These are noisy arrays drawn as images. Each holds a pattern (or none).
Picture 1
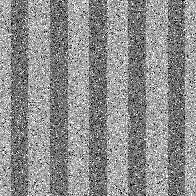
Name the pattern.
vertical stripes
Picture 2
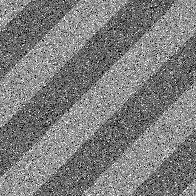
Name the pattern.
diagonal stripes
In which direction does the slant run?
bottom left to top right
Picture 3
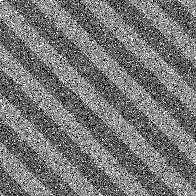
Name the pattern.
diagonal stripes
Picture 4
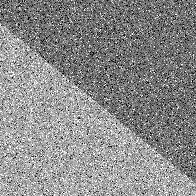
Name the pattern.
a sharp edge
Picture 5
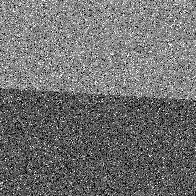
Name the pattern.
a sharp edge
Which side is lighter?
top
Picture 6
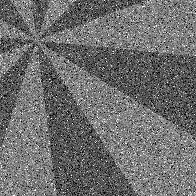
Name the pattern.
spokes from one point
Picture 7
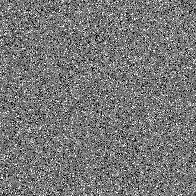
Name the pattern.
only noise
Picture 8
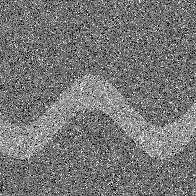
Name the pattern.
a wavy band
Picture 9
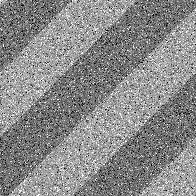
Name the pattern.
diagonal stripes
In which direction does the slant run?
bottom left to top right
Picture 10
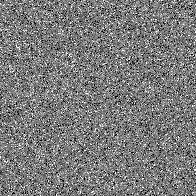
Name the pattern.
only noise
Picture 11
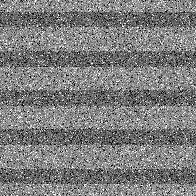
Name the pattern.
horizontal stripes
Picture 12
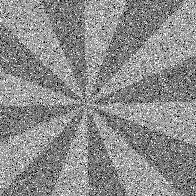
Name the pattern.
spokes from one point
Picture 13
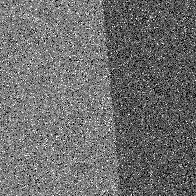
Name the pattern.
a sharp edge
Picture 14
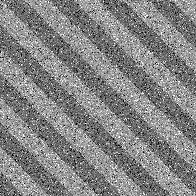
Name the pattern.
diagonal stripes
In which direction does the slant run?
top left to bottom right
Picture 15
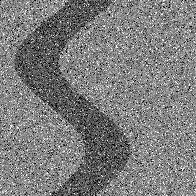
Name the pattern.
a wavy band
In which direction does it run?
top to bottom
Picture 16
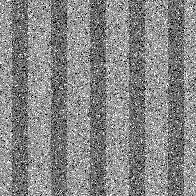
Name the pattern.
vertical stripes
